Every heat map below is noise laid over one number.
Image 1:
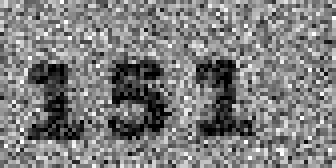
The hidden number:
151
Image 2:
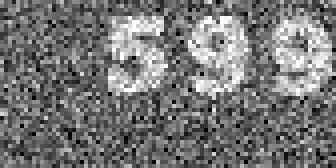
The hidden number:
599
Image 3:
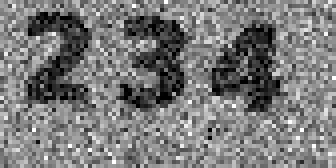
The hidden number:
234
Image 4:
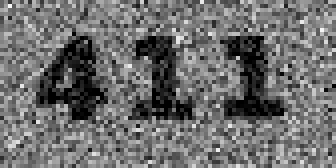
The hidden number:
411
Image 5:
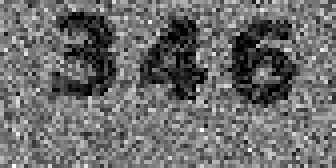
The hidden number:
346
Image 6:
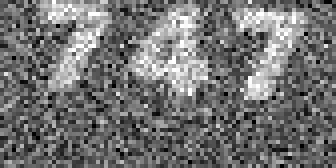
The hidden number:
747
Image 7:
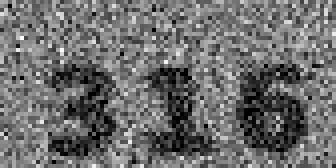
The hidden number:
316
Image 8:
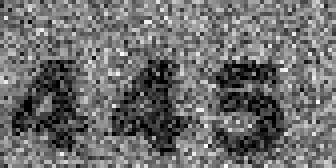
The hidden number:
445
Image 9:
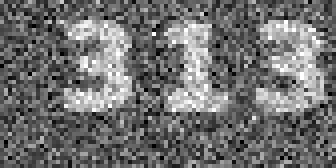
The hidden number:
313
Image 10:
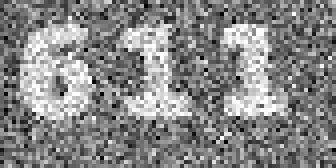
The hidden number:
611
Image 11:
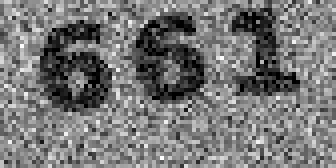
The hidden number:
661
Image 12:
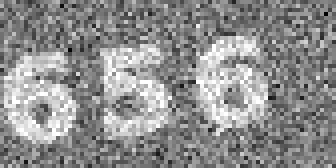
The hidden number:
656
